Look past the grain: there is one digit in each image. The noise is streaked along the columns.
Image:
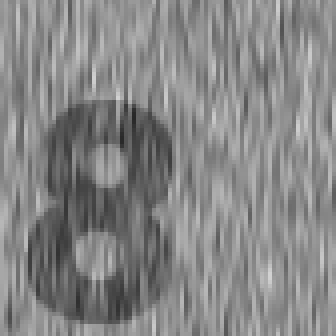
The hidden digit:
8
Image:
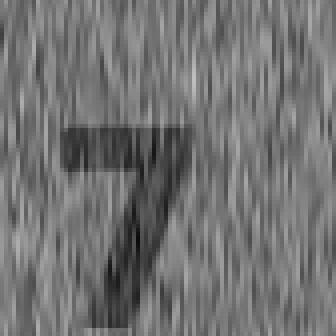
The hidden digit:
7
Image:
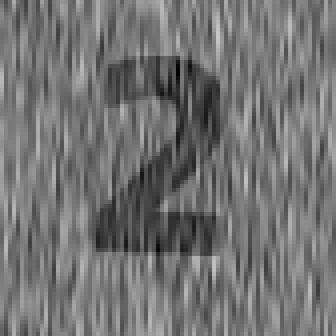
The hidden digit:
2
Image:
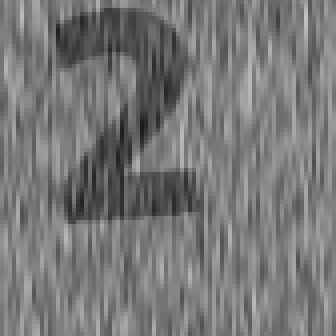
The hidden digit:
2
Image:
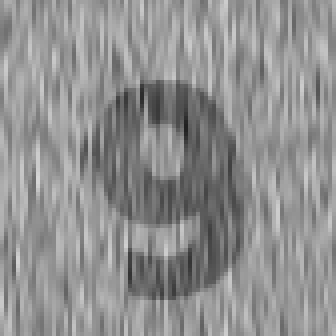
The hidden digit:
9
